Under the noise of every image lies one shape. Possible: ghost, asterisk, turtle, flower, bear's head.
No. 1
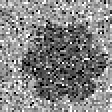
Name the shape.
flower
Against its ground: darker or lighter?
darker
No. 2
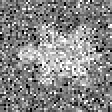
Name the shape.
turtle
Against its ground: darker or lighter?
lighter
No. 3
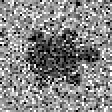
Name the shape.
turtle
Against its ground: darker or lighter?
darker
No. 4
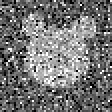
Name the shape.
bear's head
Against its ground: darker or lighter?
lighter
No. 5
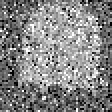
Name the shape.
ghost
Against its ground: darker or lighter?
lighter
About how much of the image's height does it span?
nearly all
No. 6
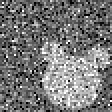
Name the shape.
bear's head
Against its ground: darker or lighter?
lighter
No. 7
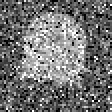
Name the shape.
ghost
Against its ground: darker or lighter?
lighter
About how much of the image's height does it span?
two thirds
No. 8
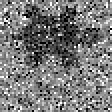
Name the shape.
turtle
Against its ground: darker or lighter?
darker
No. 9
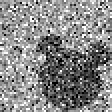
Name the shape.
bear's head
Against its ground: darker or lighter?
darker
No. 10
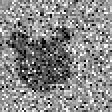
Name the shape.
bear's head
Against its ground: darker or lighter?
darker
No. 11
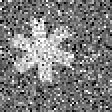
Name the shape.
asterisk
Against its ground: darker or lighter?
lighter
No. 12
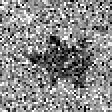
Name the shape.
turtle
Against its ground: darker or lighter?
darker
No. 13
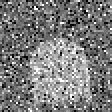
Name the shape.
ghost
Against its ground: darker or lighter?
lighter
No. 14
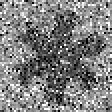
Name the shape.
asterisk
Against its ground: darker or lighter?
darker
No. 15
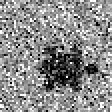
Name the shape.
turtle
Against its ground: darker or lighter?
darker
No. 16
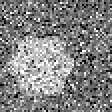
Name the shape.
flower
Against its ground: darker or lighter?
lighter
